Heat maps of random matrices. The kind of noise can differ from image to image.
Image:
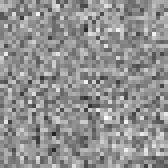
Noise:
low rank plus noise
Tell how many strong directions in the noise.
five to eight
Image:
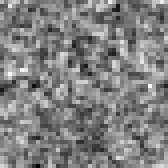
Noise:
blotchy
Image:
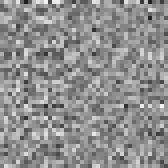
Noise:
low rank plus noise
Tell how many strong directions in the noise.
one
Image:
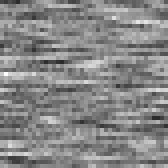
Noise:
streaked along the rows
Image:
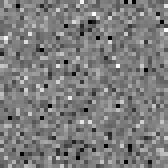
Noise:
heavy tails
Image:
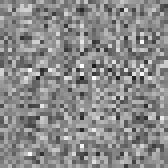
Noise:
low rank plus noise
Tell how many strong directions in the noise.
two
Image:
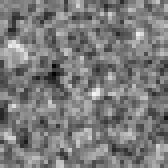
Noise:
blotchy
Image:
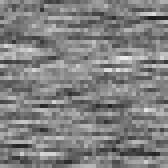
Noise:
streaked along the rows
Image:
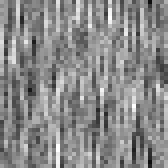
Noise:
streaked along the columns
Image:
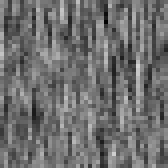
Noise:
streaked along the columns
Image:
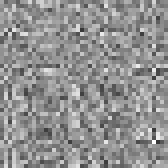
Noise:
low rank plus noise
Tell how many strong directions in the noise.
two
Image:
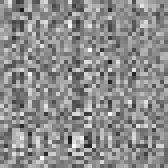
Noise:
low rank plus noise
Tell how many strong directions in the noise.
one
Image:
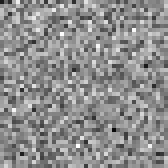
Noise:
independent entries
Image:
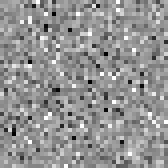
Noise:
heavy tails
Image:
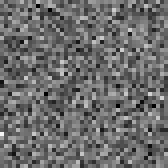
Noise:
independent entries
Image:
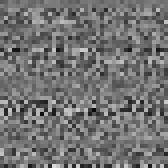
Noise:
rows of uneven size
